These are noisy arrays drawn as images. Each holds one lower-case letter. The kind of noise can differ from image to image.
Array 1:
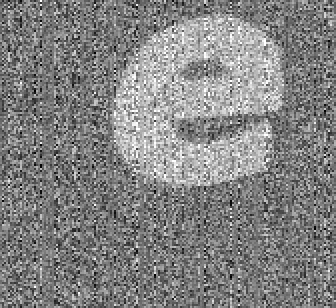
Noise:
columns of uneven size
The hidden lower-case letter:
e
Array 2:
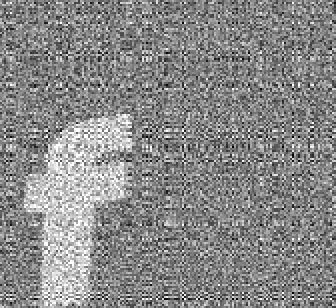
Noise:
low rank plus noise
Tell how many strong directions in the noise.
one
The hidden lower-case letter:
f
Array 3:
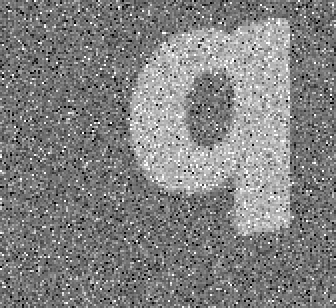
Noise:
heavy tails
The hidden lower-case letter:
q
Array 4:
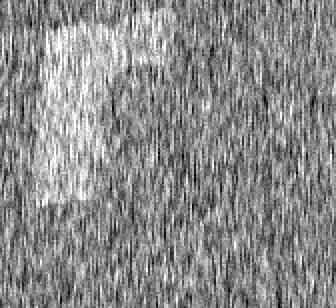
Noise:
streaked along the columns
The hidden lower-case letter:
r
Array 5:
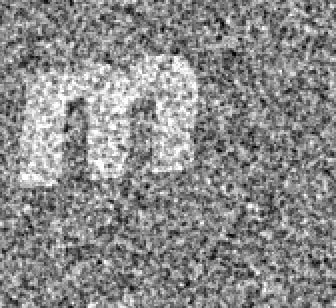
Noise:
blotchy
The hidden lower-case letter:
m
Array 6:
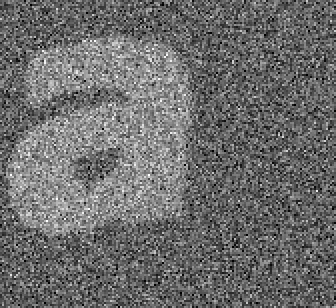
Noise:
independent entries
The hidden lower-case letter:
a
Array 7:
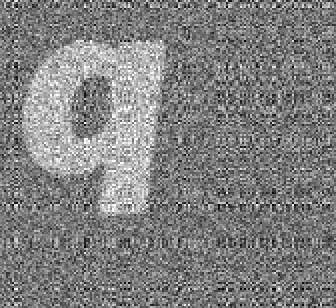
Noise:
low rank plus noise
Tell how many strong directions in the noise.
one
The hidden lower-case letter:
q
